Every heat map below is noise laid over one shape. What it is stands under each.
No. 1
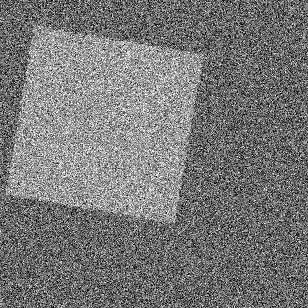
square
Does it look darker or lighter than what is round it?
lighter
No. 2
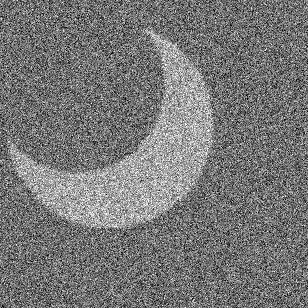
crescent
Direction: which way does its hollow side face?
up and left
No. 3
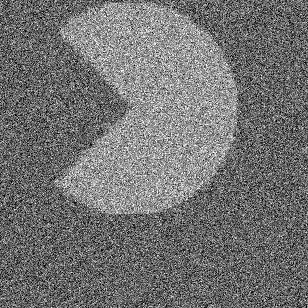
disc with a wedge cut out
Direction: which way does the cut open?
left
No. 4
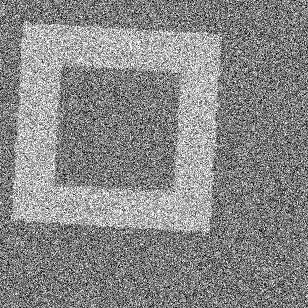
square frame
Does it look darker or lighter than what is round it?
lighter
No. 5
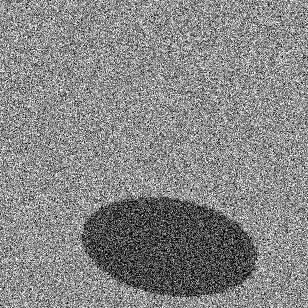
ellipse
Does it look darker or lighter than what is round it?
darker
